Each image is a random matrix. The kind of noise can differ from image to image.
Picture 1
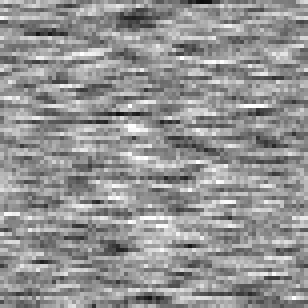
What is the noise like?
streaked along the rows
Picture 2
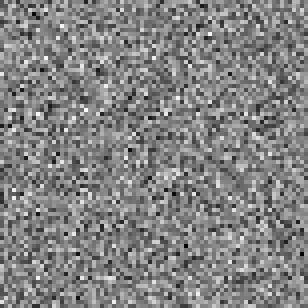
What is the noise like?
independent entries
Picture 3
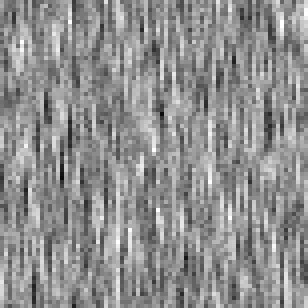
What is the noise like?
streaked along the columns
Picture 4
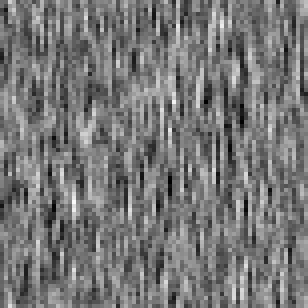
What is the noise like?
streaked along the columns
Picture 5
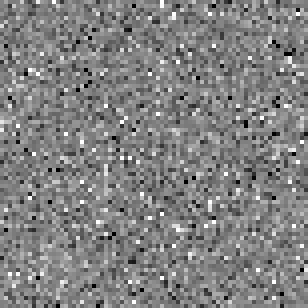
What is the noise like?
heavy tails
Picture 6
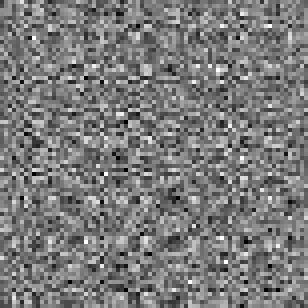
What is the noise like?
low rank plus noise
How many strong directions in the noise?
one
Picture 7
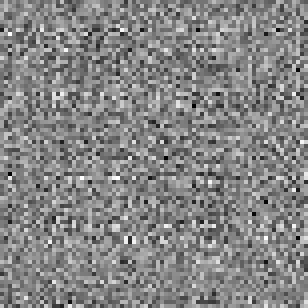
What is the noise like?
low rank plus noise
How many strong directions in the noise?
five to eight
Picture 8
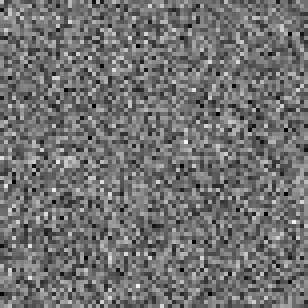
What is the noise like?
independent entries
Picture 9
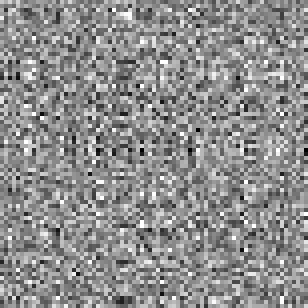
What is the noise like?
low rank plus noise
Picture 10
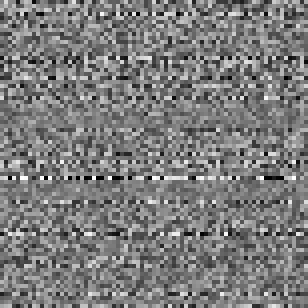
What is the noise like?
rows of uneven size
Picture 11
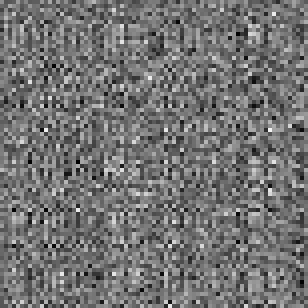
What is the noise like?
low rank plus noise
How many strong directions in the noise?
one
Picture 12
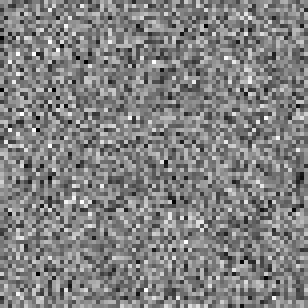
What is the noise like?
low rank plus noise
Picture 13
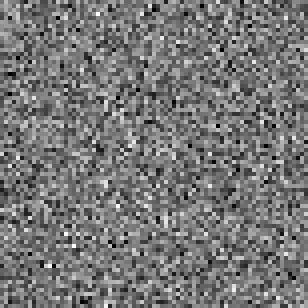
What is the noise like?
independent entries
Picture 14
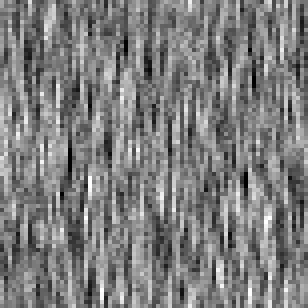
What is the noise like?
streaked along the columns
